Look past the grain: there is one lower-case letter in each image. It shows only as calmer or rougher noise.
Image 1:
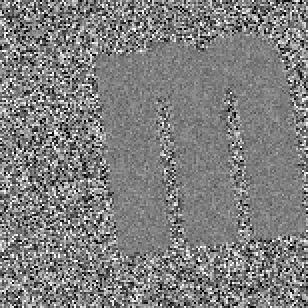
m
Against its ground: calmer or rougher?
calmer
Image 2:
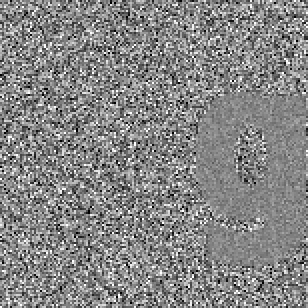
g
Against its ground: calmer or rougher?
calmer
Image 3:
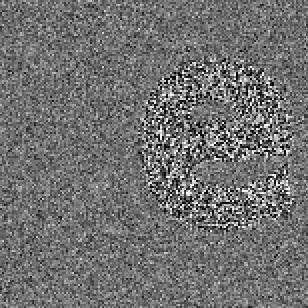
e
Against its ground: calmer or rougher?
rougher
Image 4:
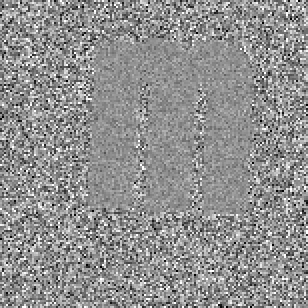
m
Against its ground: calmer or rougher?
calmer
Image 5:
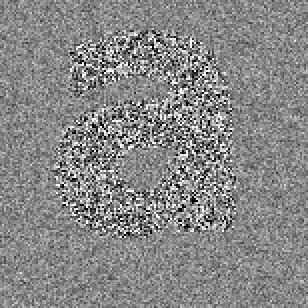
a
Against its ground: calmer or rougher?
rougher
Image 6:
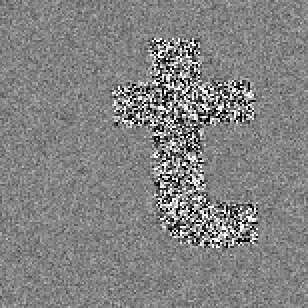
t
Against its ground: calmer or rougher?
rougher
